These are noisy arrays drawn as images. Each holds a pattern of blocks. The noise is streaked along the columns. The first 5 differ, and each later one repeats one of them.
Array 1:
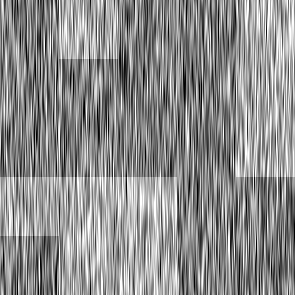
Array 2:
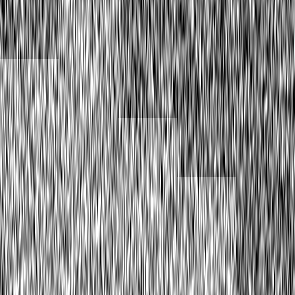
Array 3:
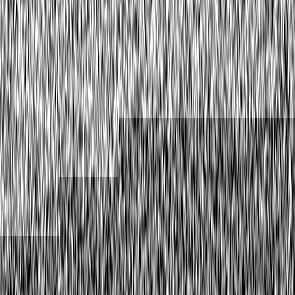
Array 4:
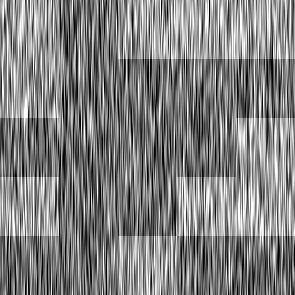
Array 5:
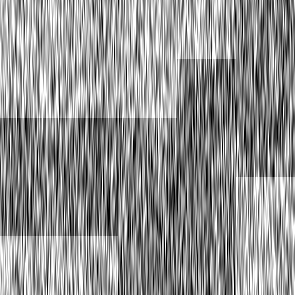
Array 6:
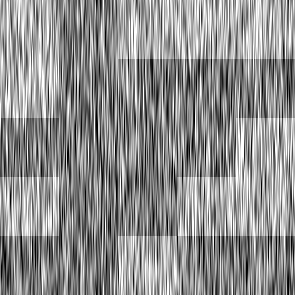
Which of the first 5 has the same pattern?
4
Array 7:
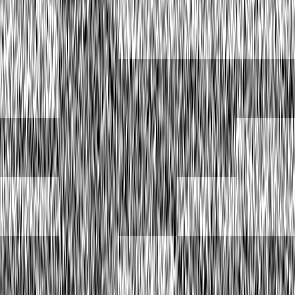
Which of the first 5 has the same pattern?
4
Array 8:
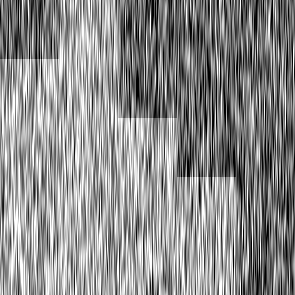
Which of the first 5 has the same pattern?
2
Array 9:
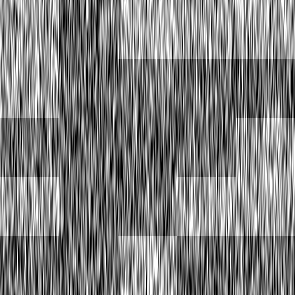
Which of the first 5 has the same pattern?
4
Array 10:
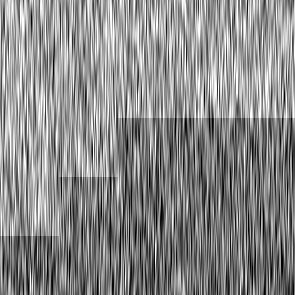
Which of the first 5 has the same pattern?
3
